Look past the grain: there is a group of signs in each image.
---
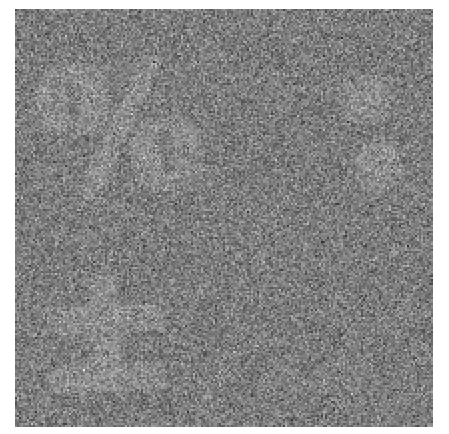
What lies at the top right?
colon
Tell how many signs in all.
3
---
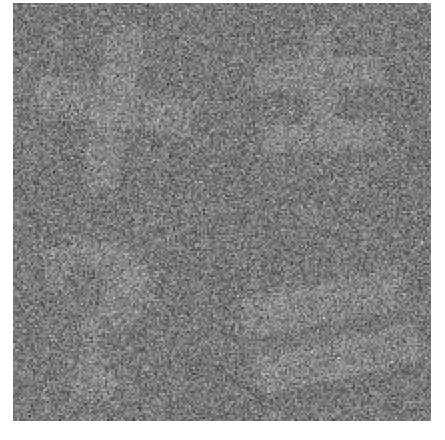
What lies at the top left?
plus sign
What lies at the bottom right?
equals sign
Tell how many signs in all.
4
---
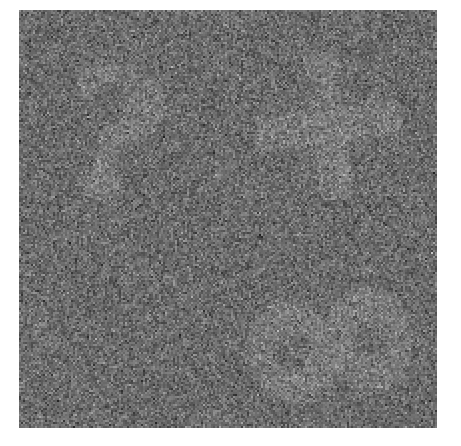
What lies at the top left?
question mark
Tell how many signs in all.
3
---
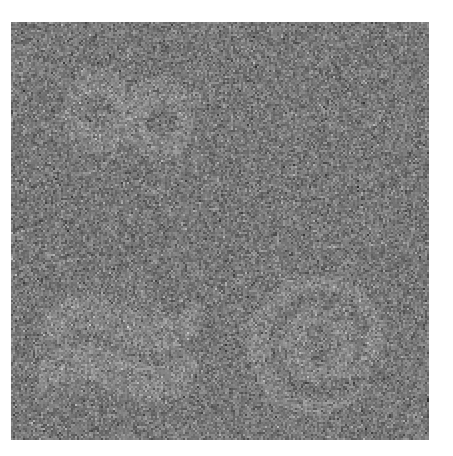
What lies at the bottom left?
approximately sign
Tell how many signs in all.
3
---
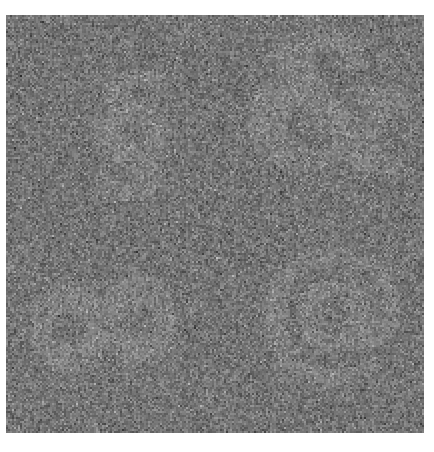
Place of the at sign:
bottom right
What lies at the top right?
ampersand
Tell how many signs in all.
4
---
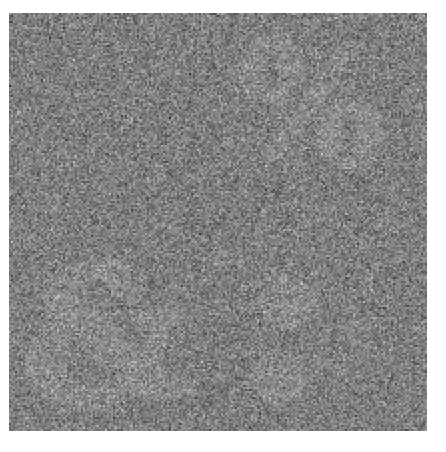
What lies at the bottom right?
colon
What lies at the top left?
nothing
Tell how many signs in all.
3
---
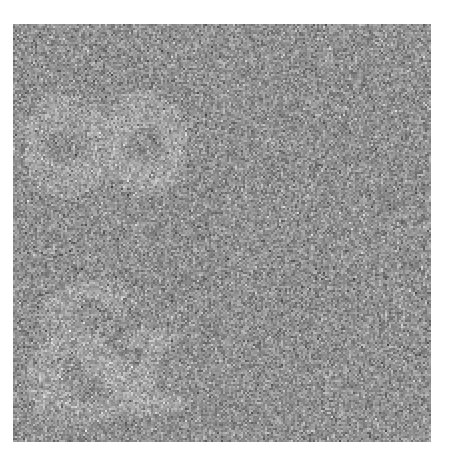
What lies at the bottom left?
ampersand
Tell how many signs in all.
2
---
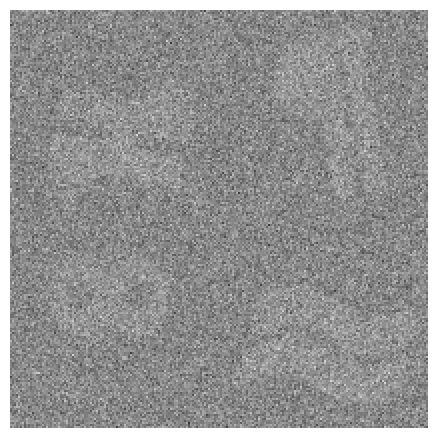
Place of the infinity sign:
bottom left
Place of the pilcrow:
top right
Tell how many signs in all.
4
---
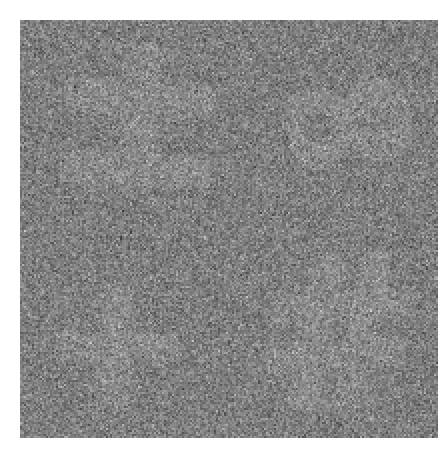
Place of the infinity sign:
top right
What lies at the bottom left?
plus sign
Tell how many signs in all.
4
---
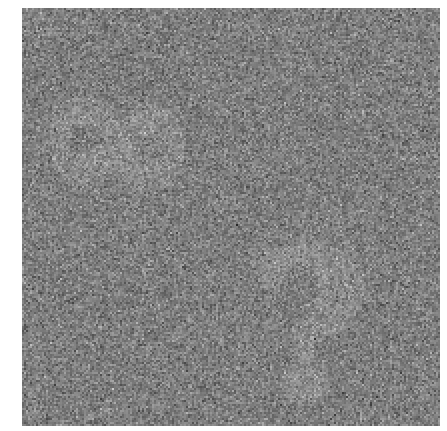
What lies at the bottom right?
question mark
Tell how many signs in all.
2
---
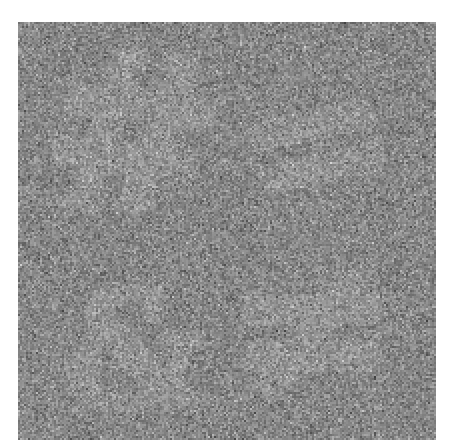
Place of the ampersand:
bottom left
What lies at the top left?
hash sign
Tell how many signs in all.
4
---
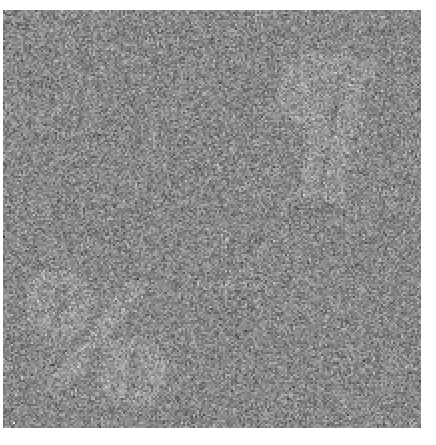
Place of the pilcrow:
top right
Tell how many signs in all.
2
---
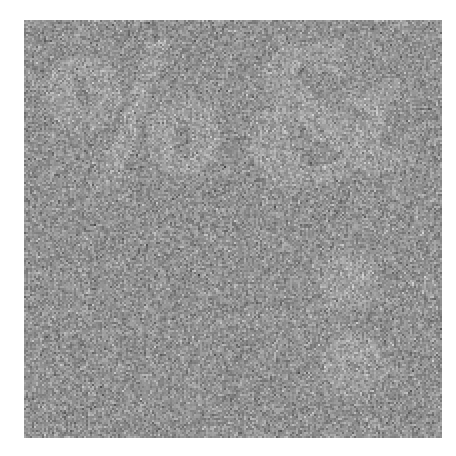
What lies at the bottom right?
colon
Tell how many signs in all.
3
